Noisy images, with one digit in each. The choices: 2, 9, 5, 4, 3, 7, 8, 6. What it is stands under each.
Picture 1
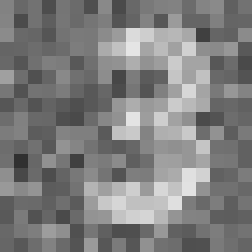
3
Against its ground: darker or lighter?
lighter
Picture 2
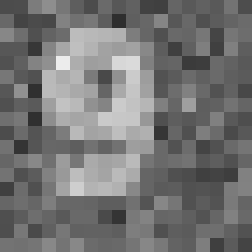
9
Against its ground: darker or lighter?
lighter
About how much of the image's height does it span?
two thirds
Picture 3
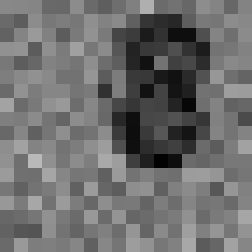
8
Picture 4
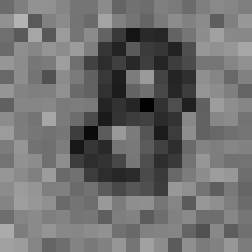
8
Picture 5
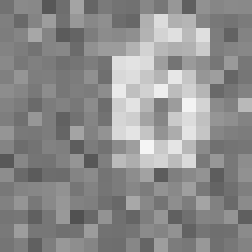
6
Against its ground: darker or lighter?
lighter
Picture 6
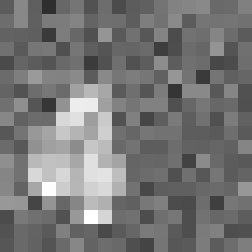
4
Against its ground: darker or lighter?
lighter
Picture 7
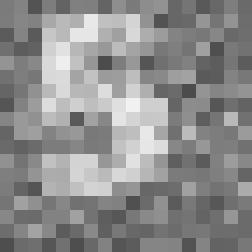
5
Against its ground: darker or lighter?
lighter
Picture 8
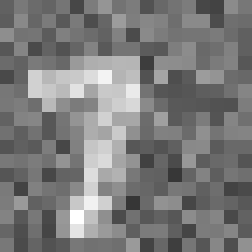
7
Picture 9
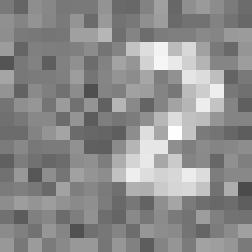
2
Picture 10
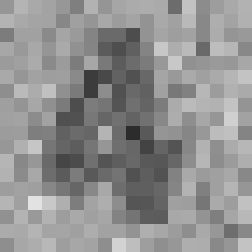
4
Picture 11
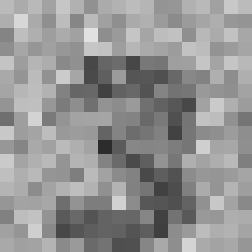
3
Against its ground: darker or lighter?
darker
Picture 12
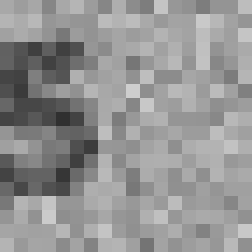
5
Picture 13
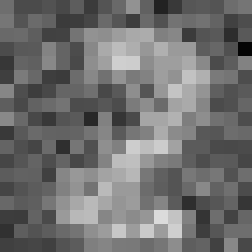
2
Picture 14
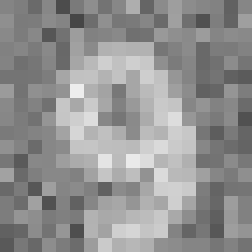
9
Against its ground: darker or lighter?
lighter
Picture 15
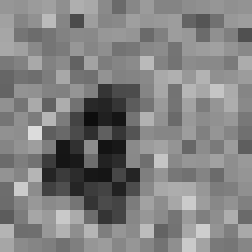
4
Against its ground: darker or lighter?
darker
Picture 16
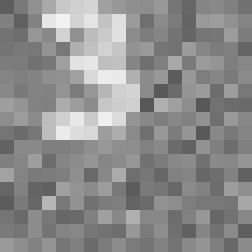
3
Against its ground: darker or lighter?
lighter
